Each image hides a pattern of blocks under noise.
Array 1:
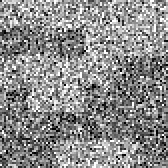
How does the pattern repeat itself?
no symmetry
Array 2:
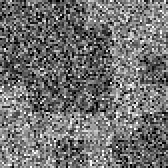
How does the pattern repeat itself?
mirrored about the diagonal from the top left
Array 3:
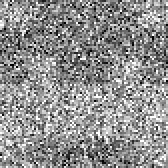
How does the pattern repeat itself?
left and right mirror each other
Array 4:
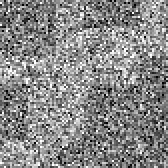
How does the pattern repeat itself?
mirrored about the diagonal from the top left
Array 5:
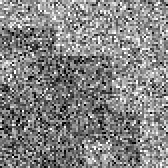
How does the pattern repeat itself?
mirrored about the diagonal from the bottom left
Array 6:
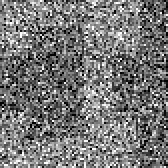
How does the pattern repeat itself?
top and bottom mirror each other
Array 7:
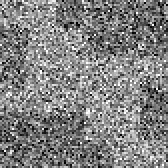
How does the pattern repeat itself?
the same after a half turn
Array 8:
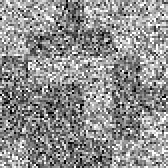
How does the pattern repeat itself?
mirrored about the diagonal from the bottom left
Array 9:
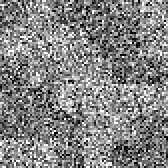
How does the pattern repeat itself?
mirrored about the diagonal from the top left
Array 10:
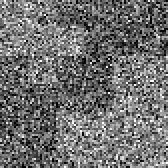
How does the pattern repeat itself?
mirrored about the diagonal from the top left
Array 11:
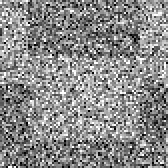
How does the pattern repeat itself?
left and right mirror each other
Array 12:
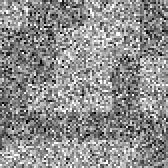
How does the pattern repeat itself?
no symmetry
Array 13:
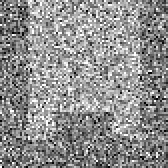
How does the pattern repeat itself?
left and right mirror each other
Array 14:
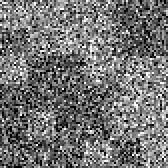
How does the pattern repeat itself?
mirrored about the diagonal from the bottom left
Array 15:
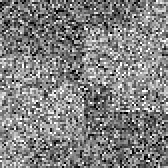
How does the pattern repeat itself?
the same after a half turn
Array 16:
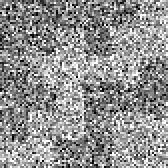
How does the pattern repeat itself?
mirrored about the diagonal from the top left
